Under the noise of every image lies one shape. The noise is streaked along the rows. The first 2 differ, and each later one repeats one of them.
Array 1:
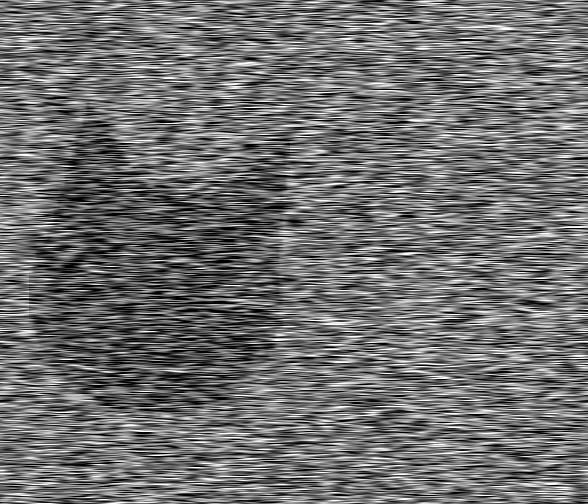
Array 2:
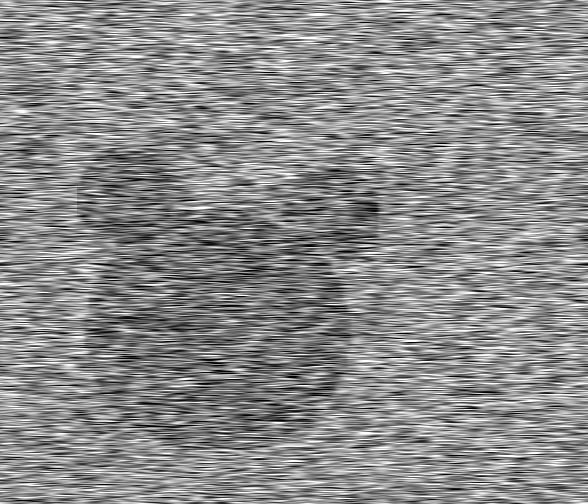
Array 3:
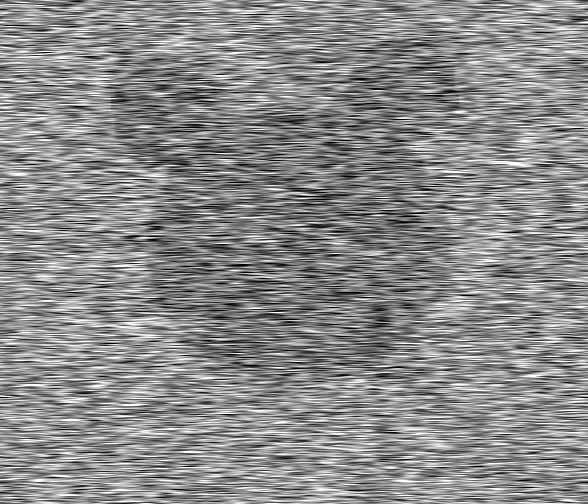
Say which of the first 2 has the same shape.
2
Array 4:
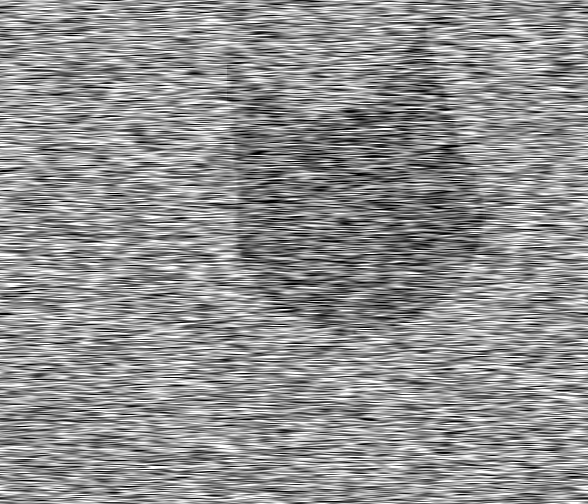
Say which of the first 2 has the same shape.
1
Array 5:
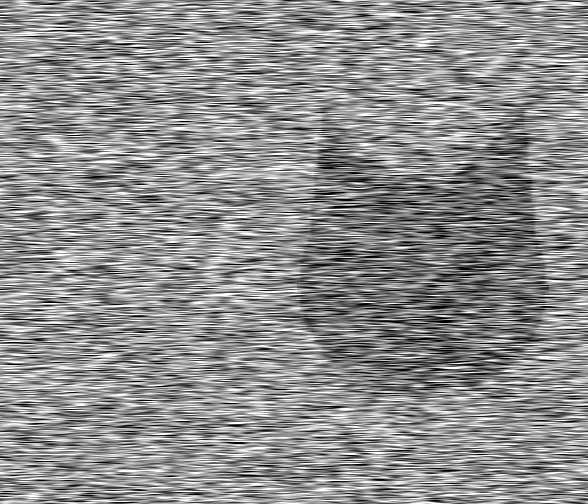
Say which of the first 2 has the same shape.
1
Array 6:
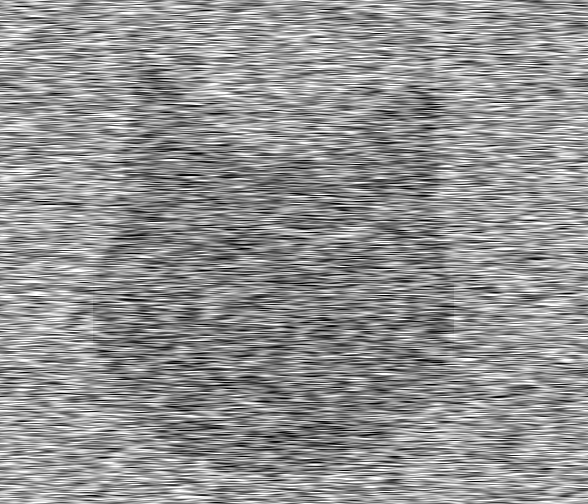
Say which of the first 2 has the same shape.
1
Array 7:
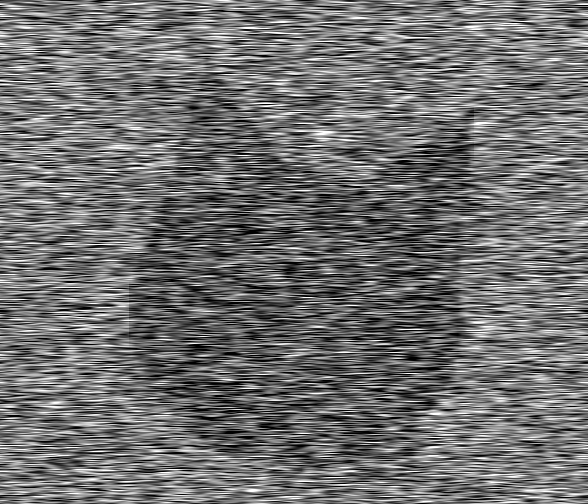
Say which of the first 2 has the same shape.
1
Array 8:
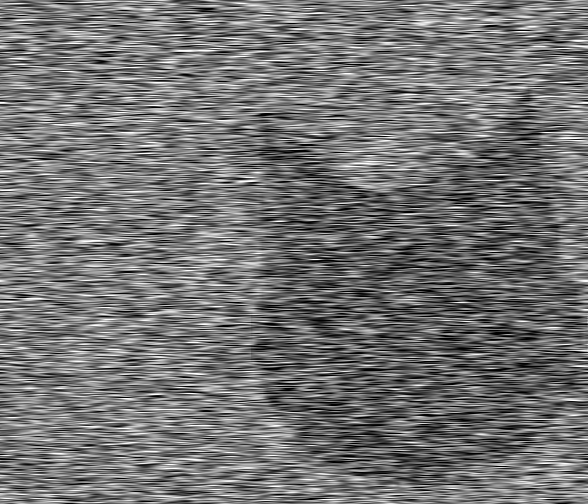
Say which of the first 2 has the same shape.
1
